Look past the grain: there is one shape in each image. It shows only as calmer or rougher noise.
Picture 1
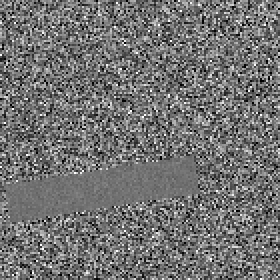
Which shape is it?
bar
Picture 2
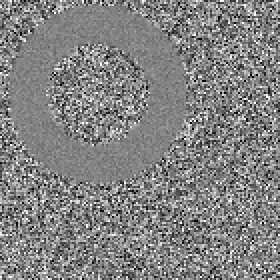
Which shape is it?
ring
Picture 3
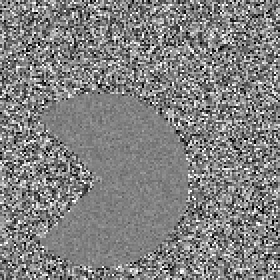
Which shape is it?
disc with a wedge cut out
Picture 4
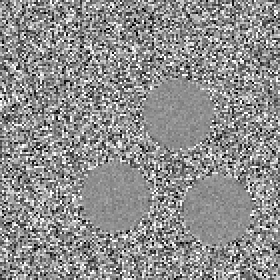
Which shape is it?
three dots
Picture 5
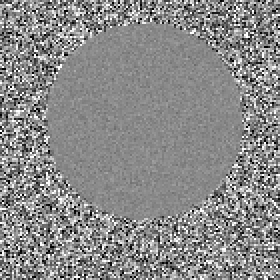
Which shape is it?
disc
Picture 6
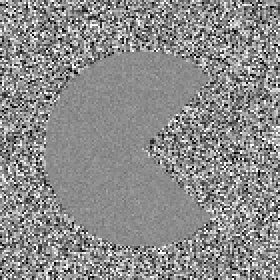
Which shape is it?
disc with a wedge cut out
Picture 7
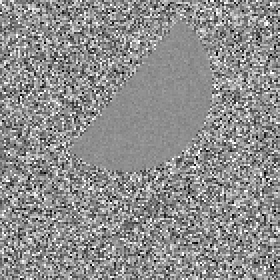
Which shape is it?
half disc
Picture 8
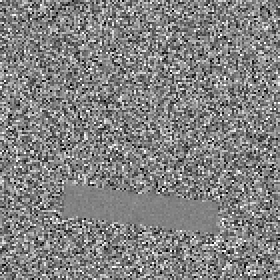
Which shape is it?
bar
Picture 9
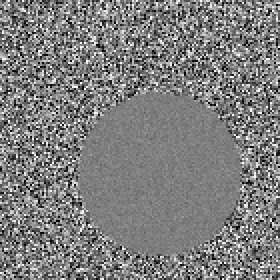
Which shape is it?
disc
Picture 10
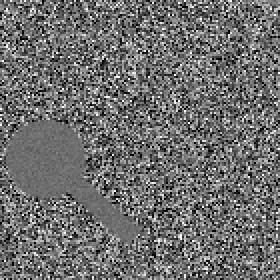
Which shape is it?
lollipop
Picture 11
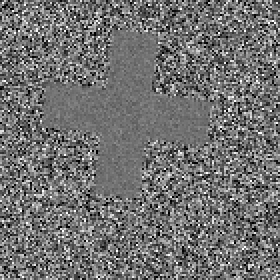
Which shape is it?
cross
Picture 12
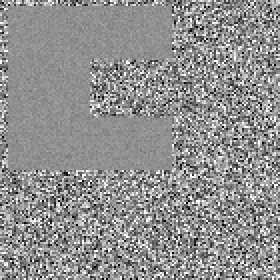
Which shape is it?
square with a notch
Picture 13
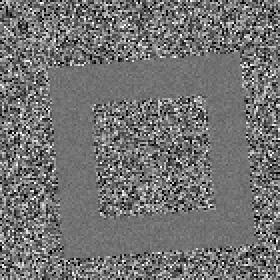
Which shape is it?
square frame
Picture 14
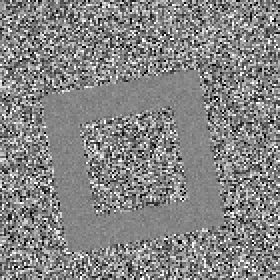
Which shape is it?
square frame
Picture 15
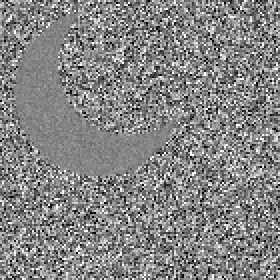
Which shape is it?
crescent
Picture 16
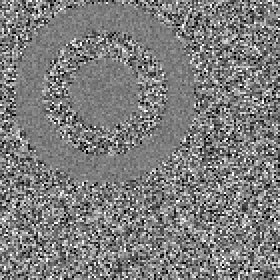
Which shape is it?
bullseye
